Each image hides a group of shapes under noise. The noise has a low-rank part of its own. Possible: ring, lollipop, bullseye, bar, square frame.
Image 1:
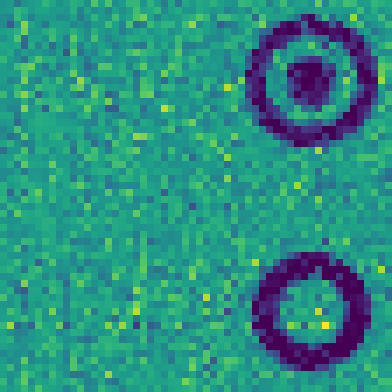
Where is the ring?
bottom right
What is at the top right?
bullseye
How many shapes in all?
2
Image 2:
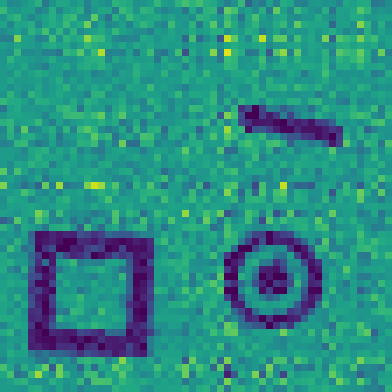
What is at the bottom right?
bullseye
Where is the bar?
top right
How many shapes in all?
3
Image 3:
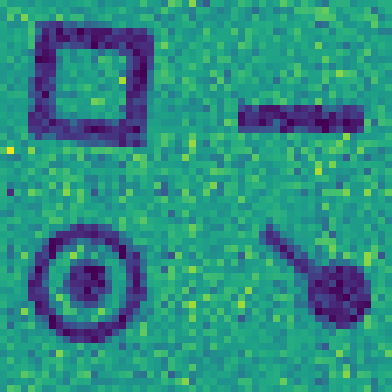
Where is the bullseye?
bottom left
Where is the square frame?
top left
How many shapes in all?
4
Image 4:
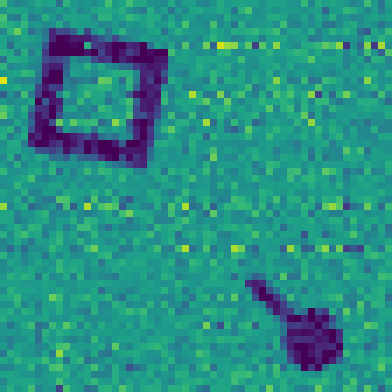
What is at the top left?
square frame
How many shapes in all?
2
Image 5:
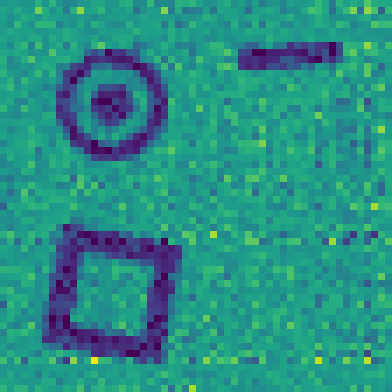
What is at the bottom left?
square frame
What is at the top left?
bullseye
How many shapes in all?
3
